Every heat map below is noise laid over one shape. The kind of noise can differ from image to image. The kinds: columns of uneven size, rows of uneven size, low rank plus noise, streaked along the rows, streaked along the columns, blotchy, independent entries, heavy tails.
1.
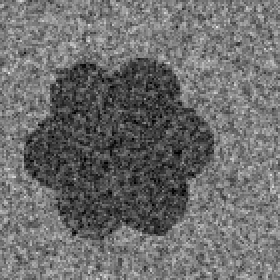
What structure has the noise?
blotchy
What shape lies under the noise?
flower
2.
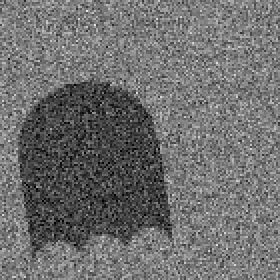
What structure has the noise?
low rank plus noise
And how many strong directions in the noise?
one
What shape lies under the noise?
ghost
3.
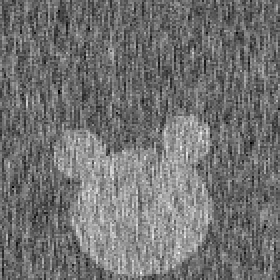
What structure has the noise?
streaked along the columns
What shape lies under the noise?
bear's head
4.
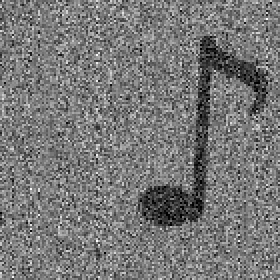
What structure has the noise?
columns of uneven size
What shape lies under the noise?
musical note
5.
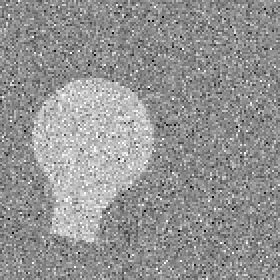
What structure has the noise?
heavy tails
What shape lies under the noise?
light bulb
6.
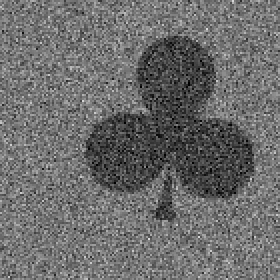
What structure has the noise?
independent entries
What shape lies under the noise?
club
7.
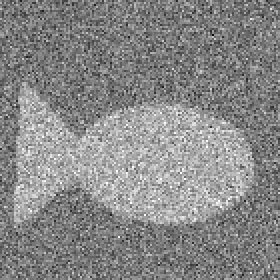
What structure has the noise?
independent entries
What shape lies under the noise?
fish
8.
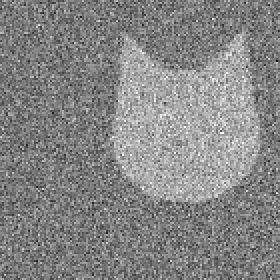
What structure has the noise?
low rank plus noise
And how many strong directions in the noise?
two
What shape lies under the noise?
cat's head
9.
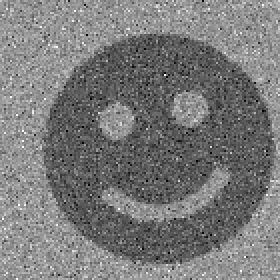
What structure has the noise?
heavy tails
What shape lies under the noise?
smiling face
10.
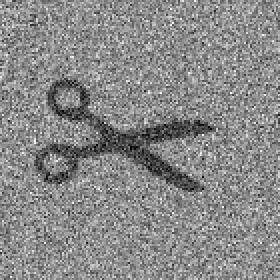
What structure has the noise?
low rank plus noise
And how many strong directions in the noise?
two
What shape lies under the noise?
pair of scissors
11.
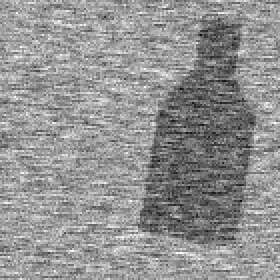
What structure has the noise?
streaked along the rows
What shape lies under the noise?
bottle
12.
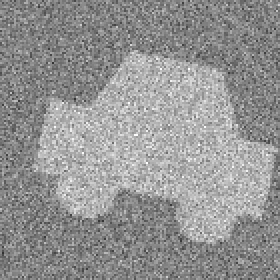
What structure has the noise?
independent entries
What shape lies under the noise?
car
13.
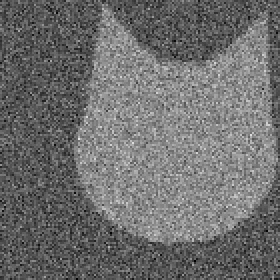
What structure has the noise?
independent entries
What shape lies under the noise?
cat's head
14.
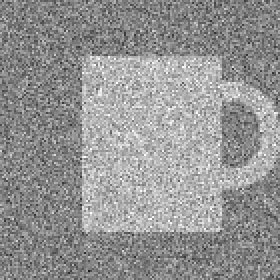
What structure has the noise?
independent entries
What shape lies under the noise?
cup
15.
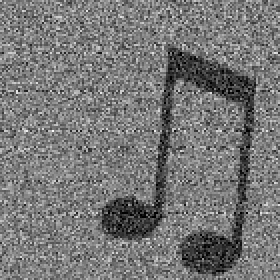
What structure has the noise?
rows of uneven size
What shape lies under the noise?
pair of musical notes
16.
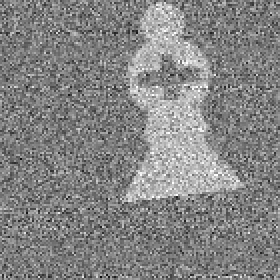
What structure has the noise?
rows of uneven size
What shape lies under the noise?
chess bishop
